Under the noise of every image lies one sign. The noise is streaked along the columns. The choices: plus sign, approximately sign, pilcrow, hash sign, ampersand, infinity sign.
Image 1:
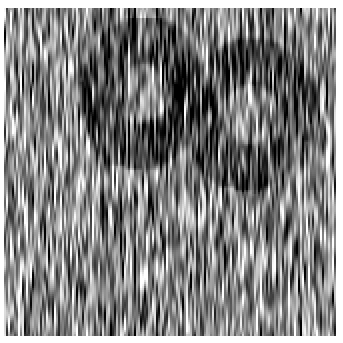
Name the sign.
infinity sign
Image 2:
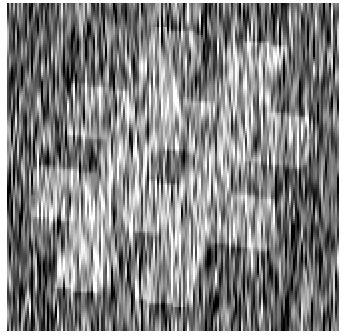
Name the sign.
hash sign
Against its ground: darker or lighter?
lighter
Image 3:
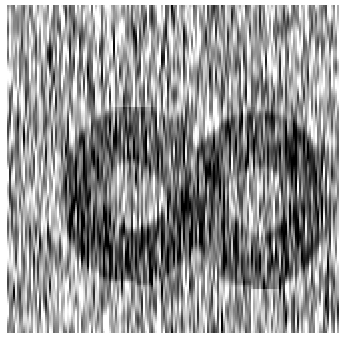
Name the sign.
infinity sign
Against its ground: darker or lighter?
darker
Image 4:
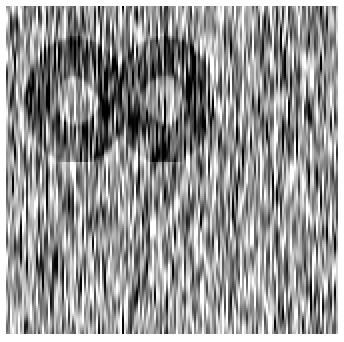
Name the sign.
infinity sign
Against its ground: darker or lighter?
darker
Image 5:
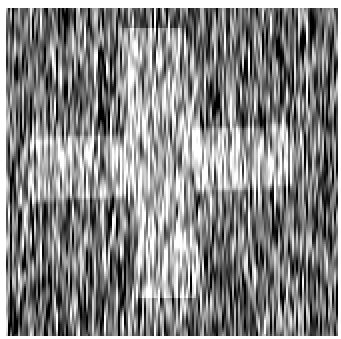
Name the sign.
plus sign
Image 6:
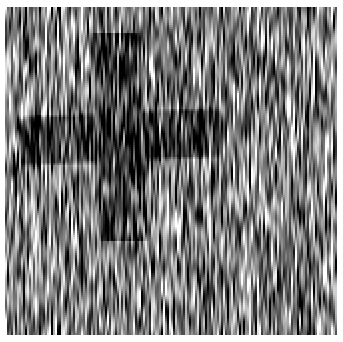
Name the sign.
plus sign
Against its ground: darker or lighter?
darker
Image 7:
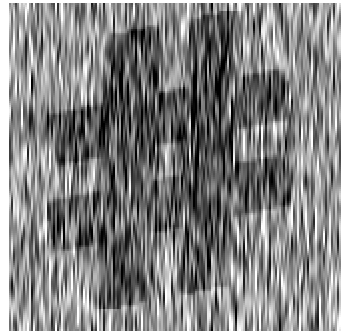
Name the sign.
hash sign
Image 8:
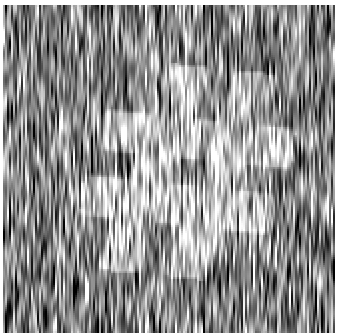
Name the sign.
hash sign
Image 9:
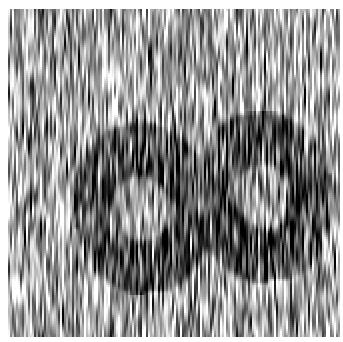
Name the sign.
infinity sign
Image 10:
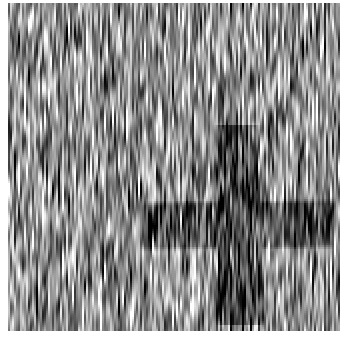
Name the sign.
plus sign
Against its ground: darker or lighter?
darker
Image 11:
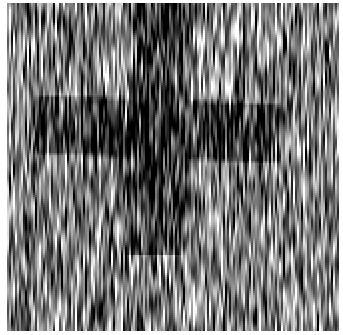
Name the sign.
plus sign
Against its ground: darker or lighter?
darker
